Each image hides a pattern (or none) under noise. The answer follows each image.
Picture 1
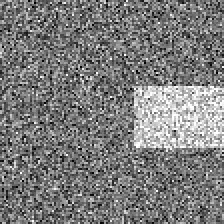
one block
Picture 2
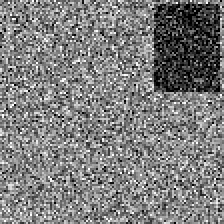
one block
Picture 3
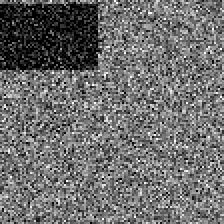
one block
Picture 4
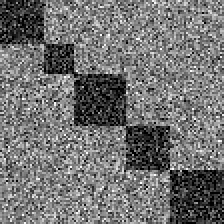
blocks along the diagonal
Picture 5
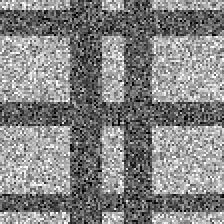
bands of rows crossing bands of columns
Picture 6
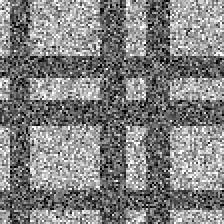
bands of rows crossing bands of columns
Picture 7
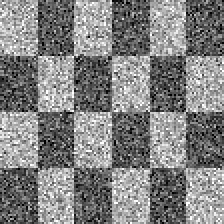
a checkerboard
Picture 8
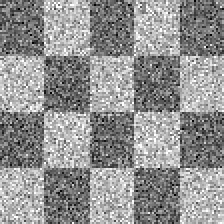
a checkerboard
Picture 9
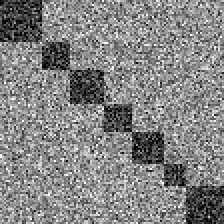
blocks along the diagonal
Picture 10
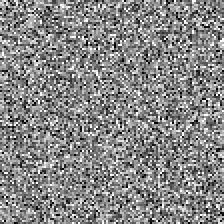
only noise
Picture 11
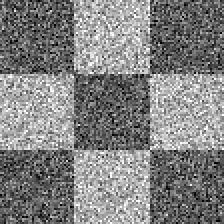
a checkerboard
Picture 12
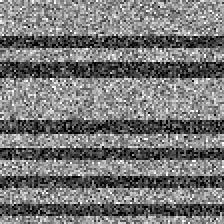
bands of rows
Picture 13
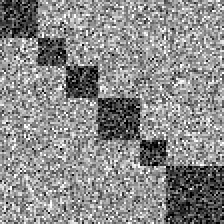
blocks along the diagonal
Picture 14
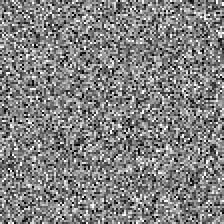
only noise
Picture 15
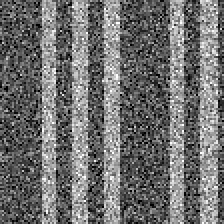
bands of columns
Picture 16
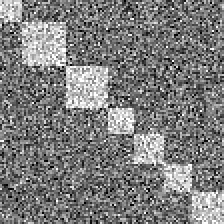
blocks along the diagonal
